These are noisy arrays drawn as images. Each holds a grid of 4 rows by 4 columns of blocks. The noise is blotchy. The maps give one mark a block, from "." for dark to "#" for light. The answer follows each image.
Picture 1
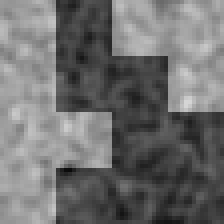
#.##
#..#
##..
#...
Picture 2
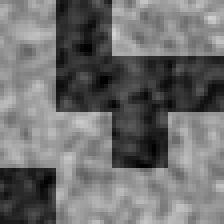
#.##
#...
##.#
.###
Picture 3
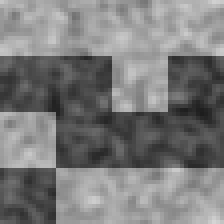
####
..#.
#...
.###
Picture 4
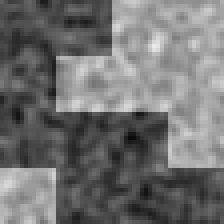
..##
.###
...#
#...
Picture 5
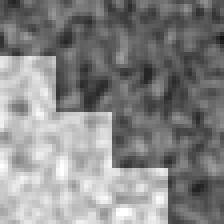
....
#...
##..
###.
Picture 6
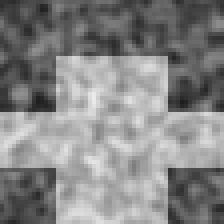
....
.##.
####
.##.
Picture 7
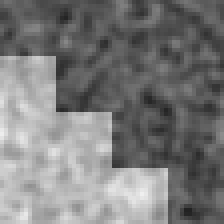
....
#...
##..
###.
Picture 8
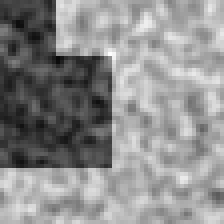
.###
..##
..##
####
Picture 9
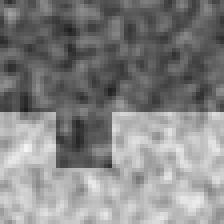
....
....
#.##
####
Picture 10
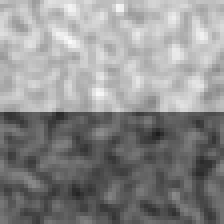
####
####
....
....
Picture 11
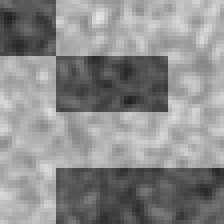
.###
#..#
####
#...
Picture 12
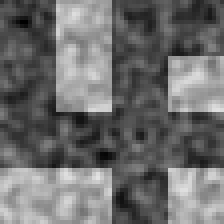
.#..
.#.#
....
##.#
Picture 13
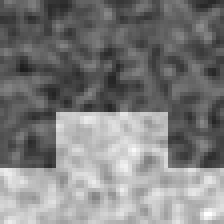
....
....
.##.
####
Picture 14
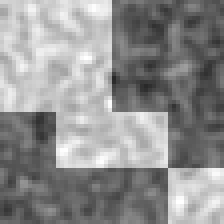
##..
##..
.##.
...#
